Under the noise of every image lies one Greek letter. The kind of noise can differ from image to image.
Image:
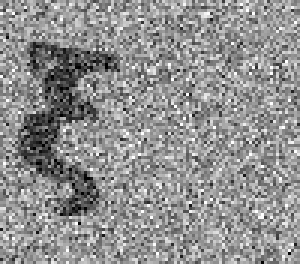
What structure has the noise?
independent entries
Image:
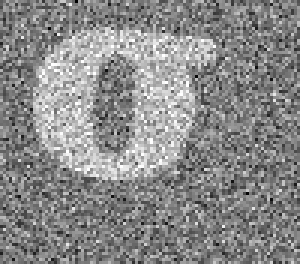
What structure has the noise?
independent entries
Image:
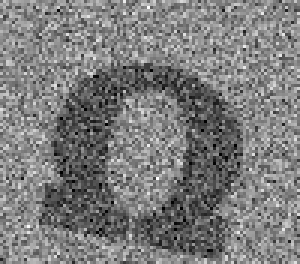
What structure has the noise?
independent entries
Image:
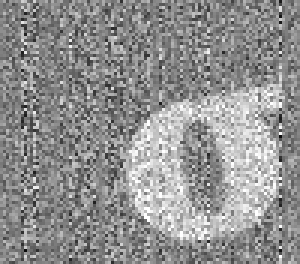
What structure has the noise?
columns of uneven size
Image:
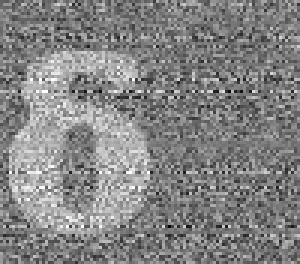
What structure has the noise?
rows of uneven size
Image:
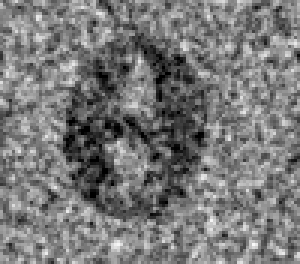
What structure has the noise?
blotchy
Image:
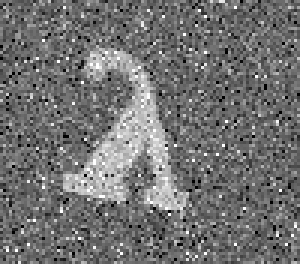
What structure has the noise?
heavy tails
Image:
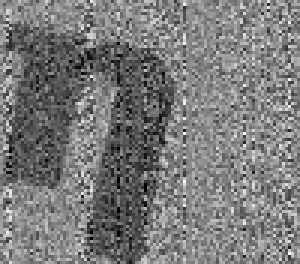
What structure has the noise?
columns of uneven size
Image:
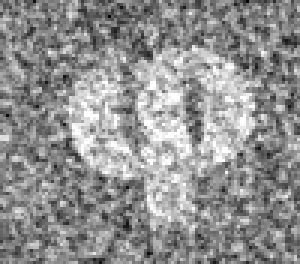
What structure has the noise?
blotchy
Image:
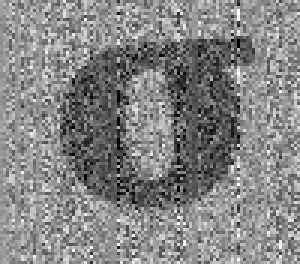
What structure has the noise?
columns of uneven size
